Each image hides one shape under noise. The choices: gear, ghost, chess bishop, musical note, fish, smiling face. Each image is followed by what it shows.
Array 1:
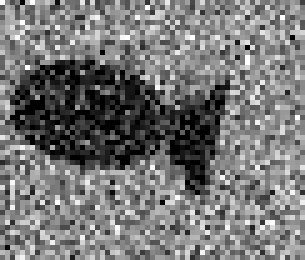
fish
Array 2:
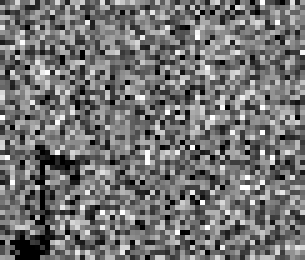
musical note
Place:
bottom left
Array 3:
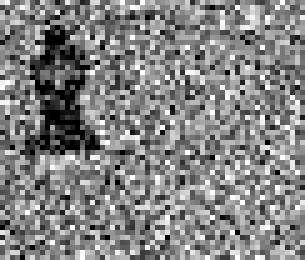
chess bishop
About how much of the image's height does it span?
half
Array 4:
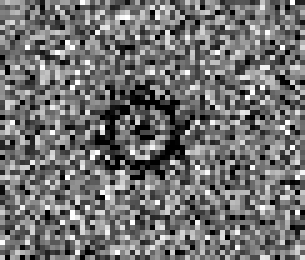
gear
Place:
centre
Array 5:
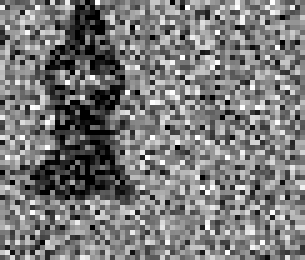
chess bishop
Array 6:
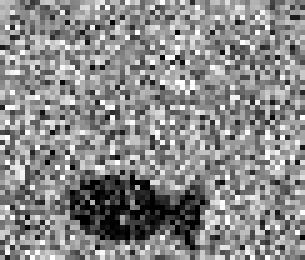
fish
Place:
bottom middle
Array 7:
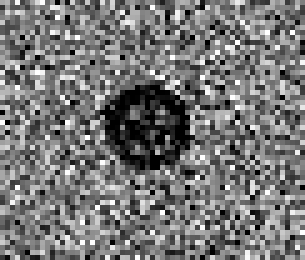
smiling face
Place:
centre
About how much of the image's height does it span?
a third
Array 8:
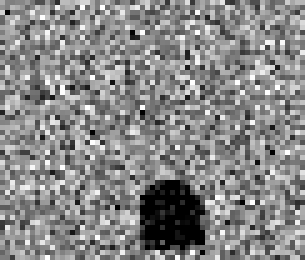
ghost
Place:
bottom middle
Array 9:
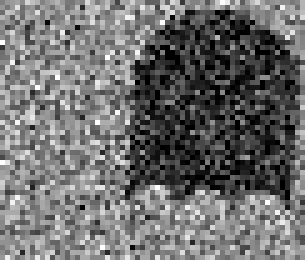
ghost
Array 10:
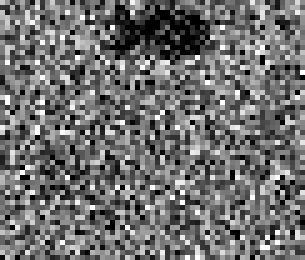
fish
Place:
top middle
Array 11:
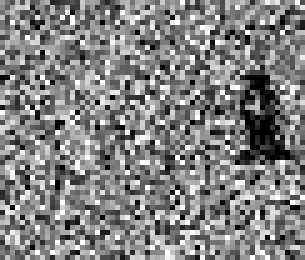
chess bishop
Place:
middle right
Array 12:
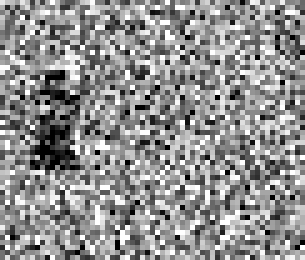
chess bishop
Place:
middle left
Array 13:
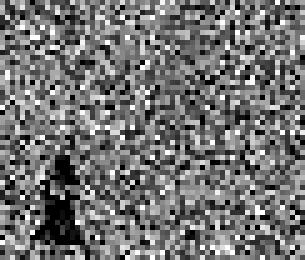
chess bishop
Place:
bottom left
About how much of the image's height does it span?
a third
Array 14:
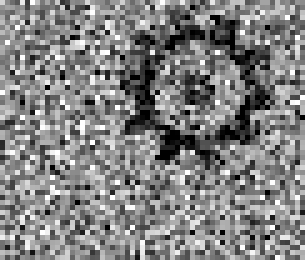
gear
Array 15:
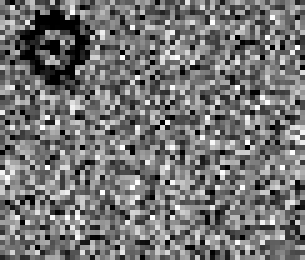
gear
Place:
top left
